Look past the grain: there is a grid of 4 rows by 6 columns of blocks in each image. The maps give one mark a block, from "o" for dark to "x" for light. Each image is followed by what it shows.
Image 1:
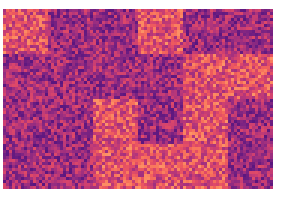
xooxoo
ooooxx
ooxoxo
ooxxxo
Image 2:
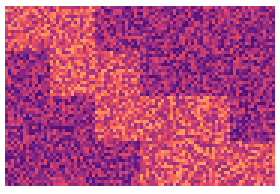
xxoooo
oxxooo
ooxxxo
oooxxx
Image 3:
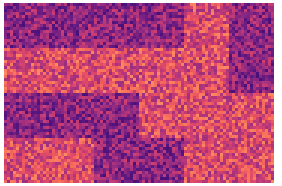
ooooxo
xxxxxo
oooxxx
xxooxx
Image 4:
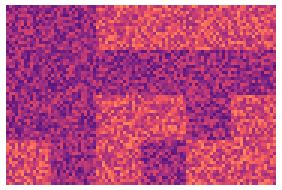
ooxxxx
oooooo
ooxxox
xoxoxx
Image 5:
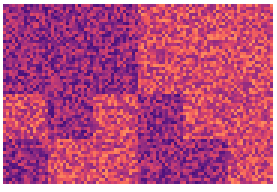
oooxxx
oooxxx
xoxoxx
oxxoox
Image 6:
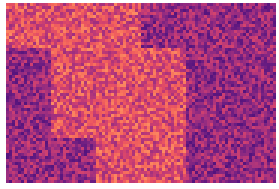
xxxooo
oxxxoo
oxxxoo
ooxxoo
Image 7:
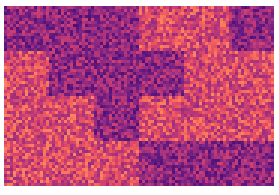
oooxxo
xoooxx
xxoxxx
xxxooo
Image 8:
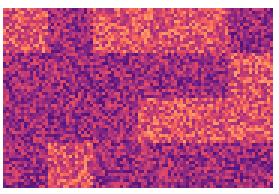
xoxxxo
ooooox
oooxxx
oxoooo
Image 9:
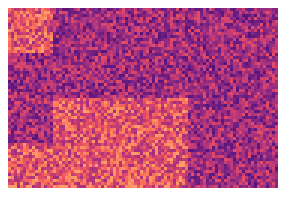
xooooo
oooooo
oxxxoo
xxxxoo
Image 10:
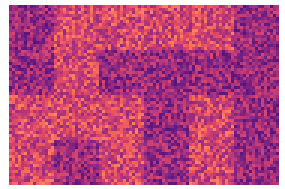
oxxxxo
oxoooo
xxxoxo
xoxoxo
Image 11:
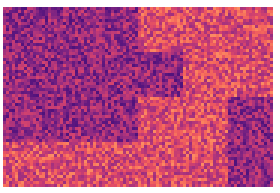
oooxxx
ooooxx
oooxxo
xxxxxo
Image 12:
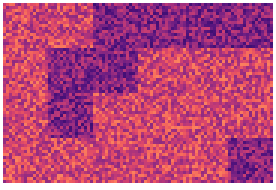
xxoooo
xooxxx
xoxxxx
xxxxxo
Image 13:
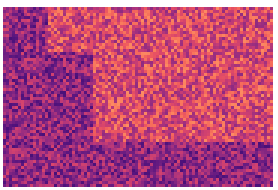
oxxxxx
ooxxxx
ooxxxx
oooooo
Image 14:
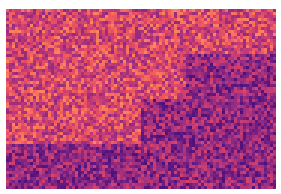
xxxxxx
xxxxoo
xxxooo
oooooo
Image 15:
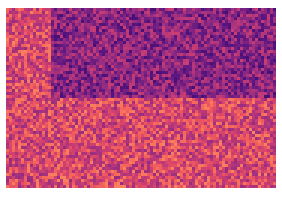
xooooo
xooooo
xxxxxx
xxxxxx
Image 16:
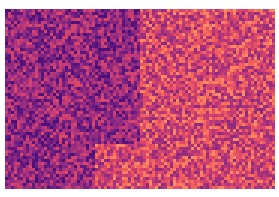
oooxxx
oooxxx
oooxxx
ooxxxx
